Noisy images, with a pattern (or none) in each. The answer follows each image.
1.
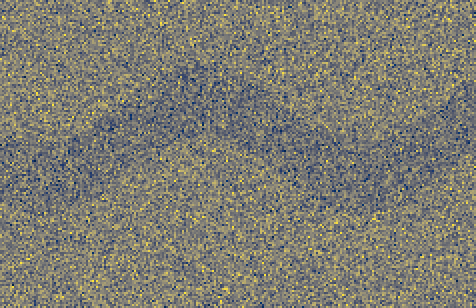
a wavy band
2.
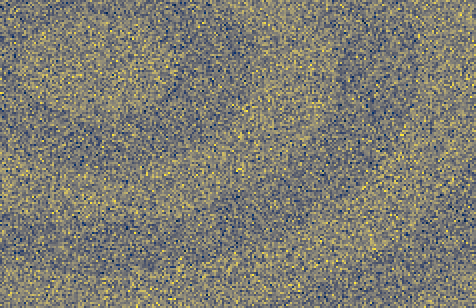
rings round one point
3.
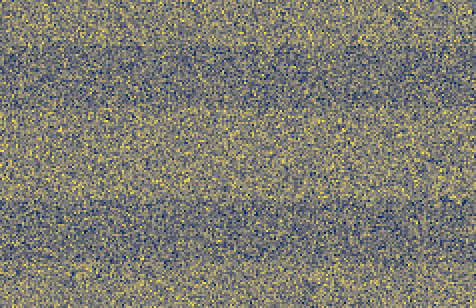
horizontal stripes
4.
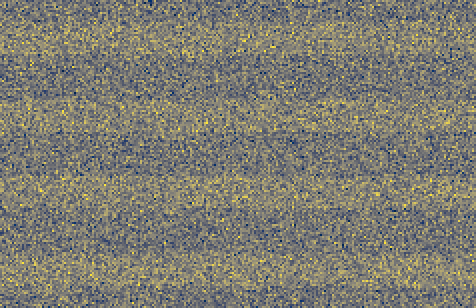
horizontal stripes
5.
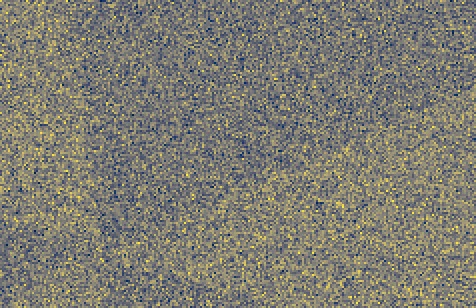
spokes from one point
